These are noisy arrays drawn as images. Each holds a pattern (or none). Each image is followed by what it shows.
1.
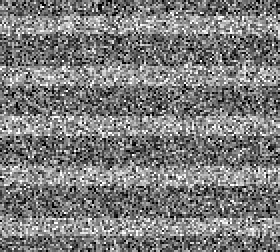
horizontal stripes
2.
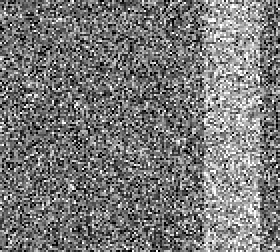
one vertical stripe
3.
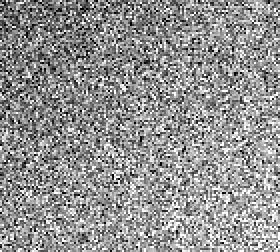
a smooth slope
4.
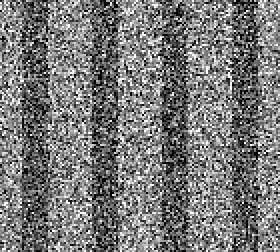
vertical stripes
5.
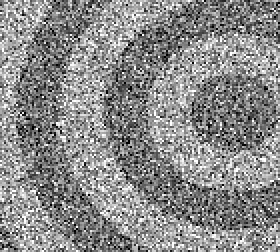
rings round one point
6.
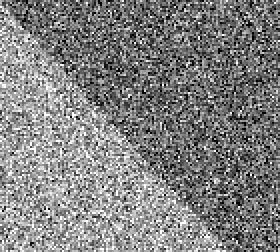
a sharp edge
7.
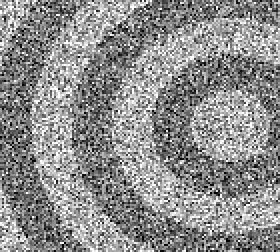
rings round one point
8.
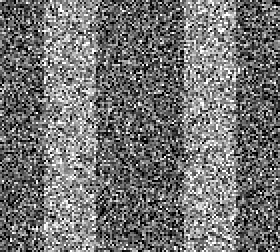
vertical stripes
